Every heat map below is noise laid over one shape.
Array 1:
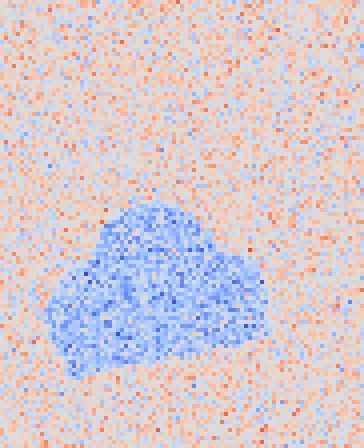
cloud
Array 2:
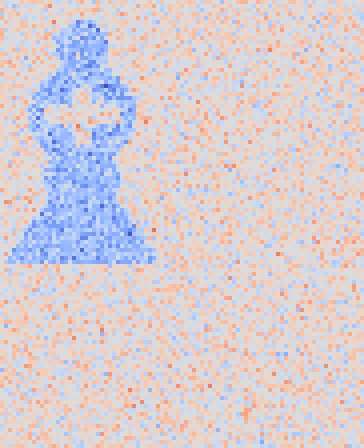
chess bishop
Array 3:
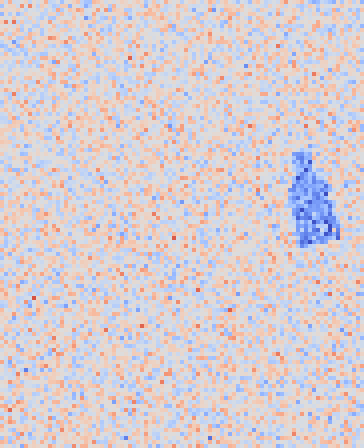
bottle
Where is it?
middle right
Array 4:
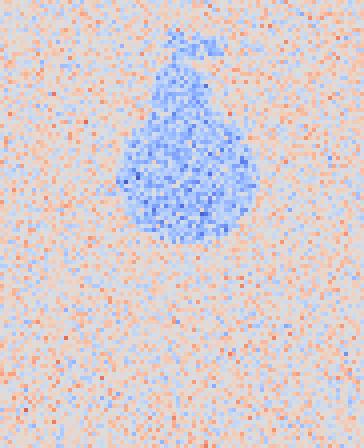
pear
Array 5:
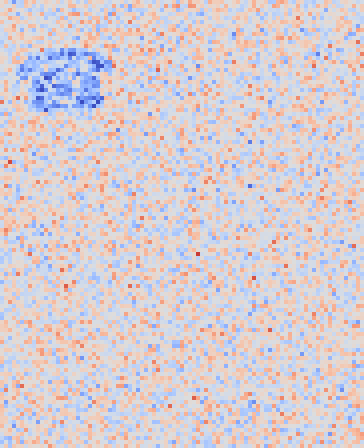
telephone
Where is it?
top left
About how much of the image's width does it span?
a quarter
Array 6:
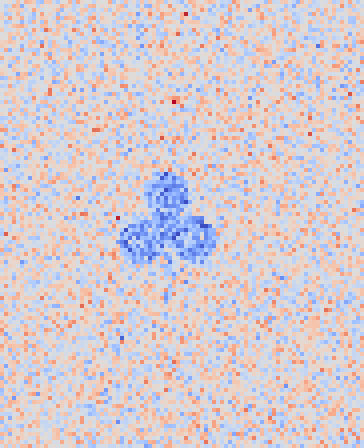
club
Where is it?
centre
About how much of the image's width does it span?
a quarter
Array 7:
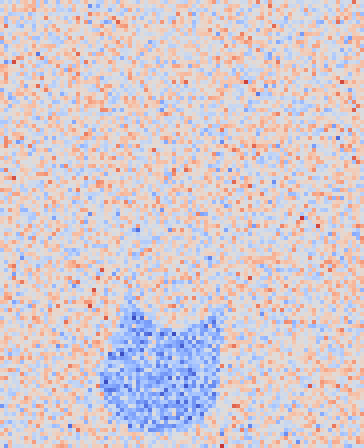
cat's head
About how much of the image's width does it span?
a third
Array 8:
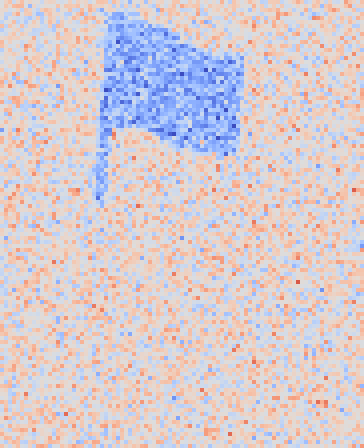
flag
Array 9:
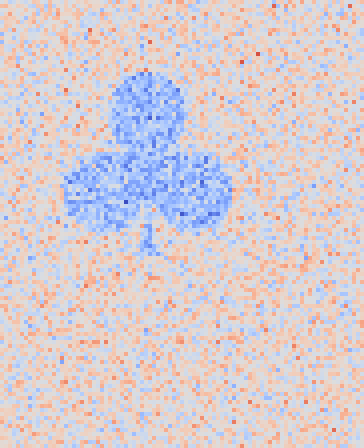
club
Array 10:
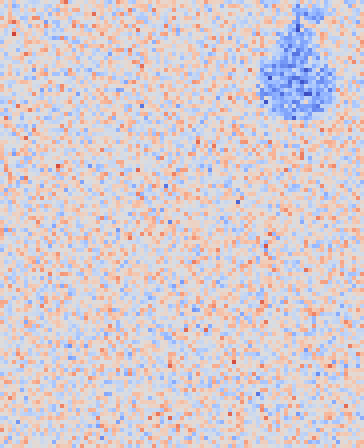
pear
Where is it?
top right
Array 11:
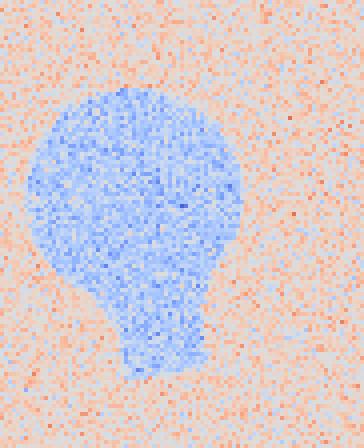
light bulb
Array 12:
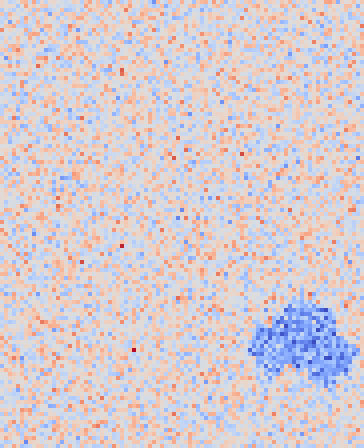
car
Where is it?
bottom right
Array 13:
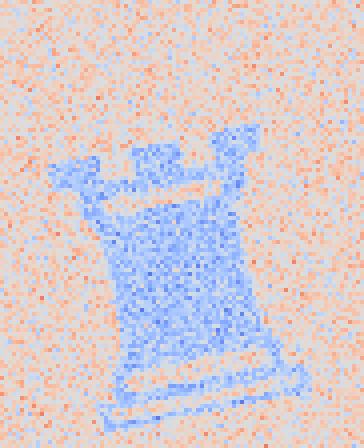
chess rook
